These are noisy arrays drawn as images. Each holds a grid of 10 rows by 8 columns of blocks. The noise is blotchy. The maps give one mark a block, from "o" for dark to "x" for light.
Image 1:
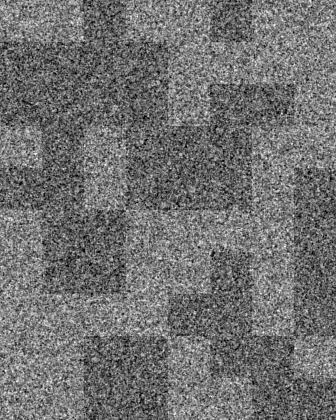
xxoxxoxx
ooooxxxx
ooooxoox
xoxoooxx
ooxoooxo
xooxxxxo
xooxxoxo
xxxxooxo
xxooxoox
xxooxxoo
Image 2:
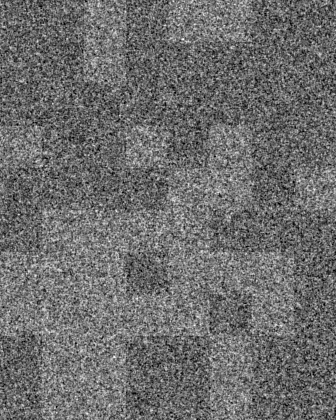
ooxoxxoo
ooxooooo
oooooooo
xooxoxoo
ooooxxox
oxxxxooo
xxxoxxxo
xxxxxoxo
oxxooxoo
oxxooxoo
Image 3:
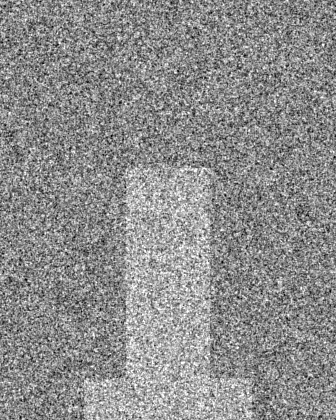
oooooooo
oooooooo
oooooooo
oooooooo
oooxxooo
oooxxooo
oooxxooo
oooxxooo
oooxxooo
ooxxxxoo
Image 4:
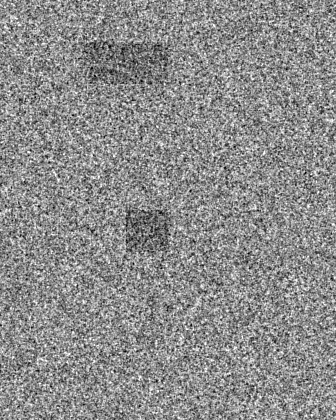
xxxxxxxx
xxooxxxx
xxxxxxxx
xxxxxxxx
xxxxxxxx
xxxoxxxx
xxxxxxxx
xxxxxxxx
xxxxxxxx
xxxxxxxx
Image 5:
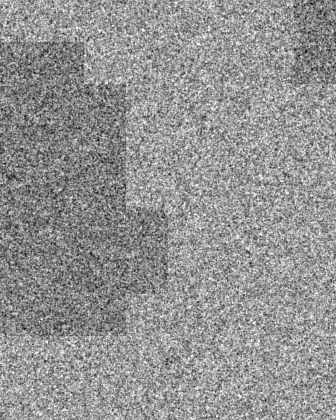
xxxxxxxo
ooxxxxxo
oooxxxxx
oooxxxxx
oooxxxxx
ooooxxxx
ooooxxxx
oooxxxxx
xxxxxxxx
xxxxxxxx
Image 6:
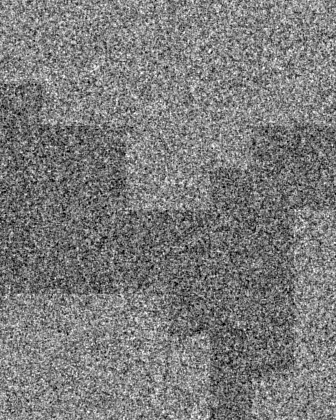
xxxxxxxx
xxxxxxxx
oxxxxxxx
oooxxxoo
oooxxooo
ooooooox
ooooooox
xxxxooox
xxxxxoox
xxxxxoxx
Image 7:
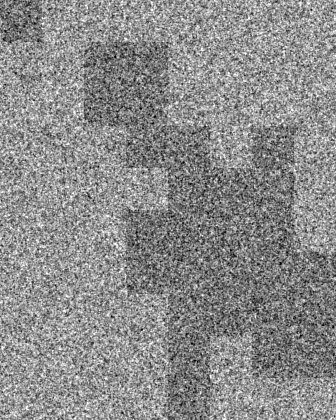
oxxxxxxx
xxooxxxx
xxooxxxx
xxxooxox
xxxxooox
xxxoooox
xxxooooo
xxxxoooo
xxxxoxoo
xxxxoxxx
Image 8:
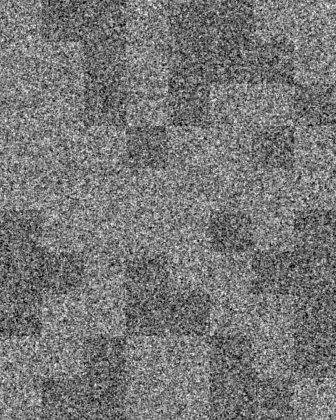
xooxooxx
xxoxooox
xxoxoxxo
xxxoxxox
xxxxxxxx
oxxxxoxo
ooxoxxoo
oxxooxxo
xxoxxoxo
xooxxoox
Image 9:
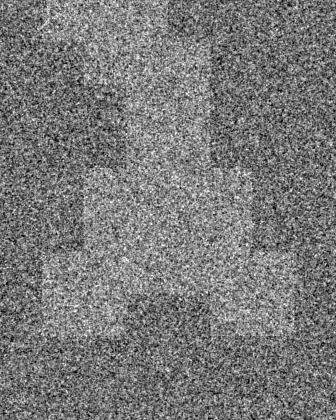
oxxxoooo
ooxxxooo
oooxxooo
oooxxooo
ooxxxxoo
ooxxxxoo
oxxxxxxo
oxxooxxo
oooooooo
oooooooo
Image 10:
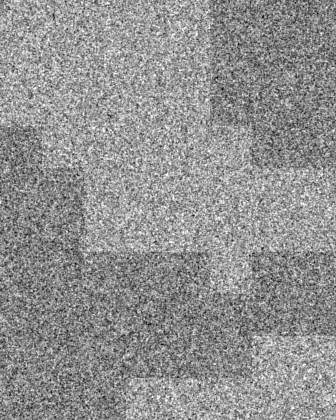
xxxxxooo
xxxxxooo
xxxxxooo
oxxxxxoo
ooxxxxxx
ooxxxxxx
oooooxoo
oooooooo
ooooooxx
oooxxxxx
